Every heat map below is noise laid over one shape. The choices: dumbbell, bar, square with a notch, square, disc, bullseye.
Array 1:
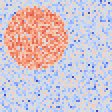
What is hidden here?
red disc
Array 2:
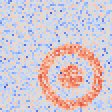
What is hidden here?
red bullseye
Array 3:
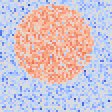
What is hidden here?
red disc
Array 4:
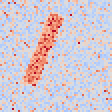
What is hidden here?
red bar
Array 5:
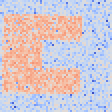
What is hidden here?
red square with a notch
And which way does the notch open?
right
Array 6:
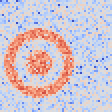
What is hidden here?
red bullseye
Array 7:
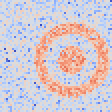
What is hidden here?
red bullseye
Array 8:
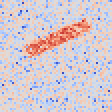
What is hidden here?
red bar
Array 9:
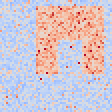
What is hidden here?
red square with a notch
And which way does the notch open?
down
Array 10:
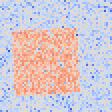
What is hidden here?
red square
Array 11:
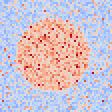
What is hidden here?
red disc
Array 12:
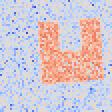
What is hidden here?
red square with a notch
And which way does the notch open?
up
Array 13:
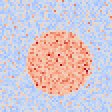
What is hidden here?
red disc
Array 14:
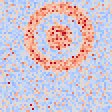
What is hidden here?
red bullseye
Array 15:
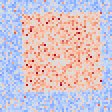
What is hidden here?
red square
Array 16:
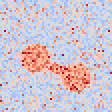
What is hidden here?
red dumbbell
